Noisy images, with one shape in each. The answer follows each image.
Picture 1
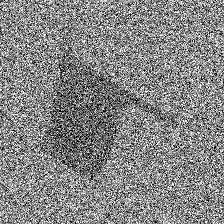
flag
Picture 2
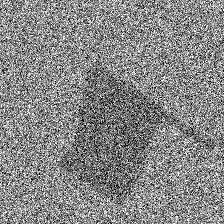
flag
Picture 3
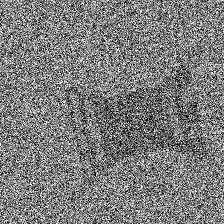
chess rook
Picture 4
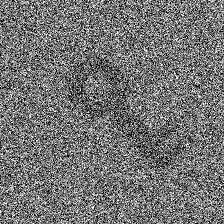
key
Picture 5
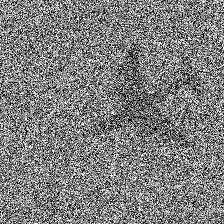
airplane
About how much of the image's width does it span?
half
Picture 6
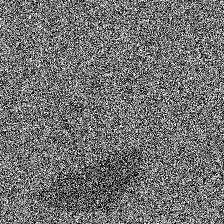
umbrella
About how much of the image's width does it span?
half
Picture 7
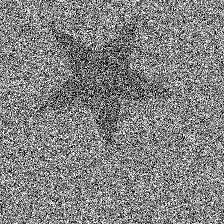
star
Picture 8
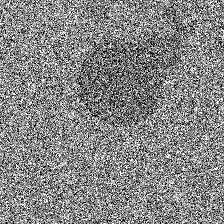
pear
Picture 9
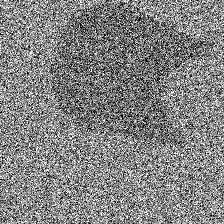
cat's head
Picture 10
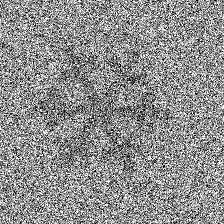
snowflake
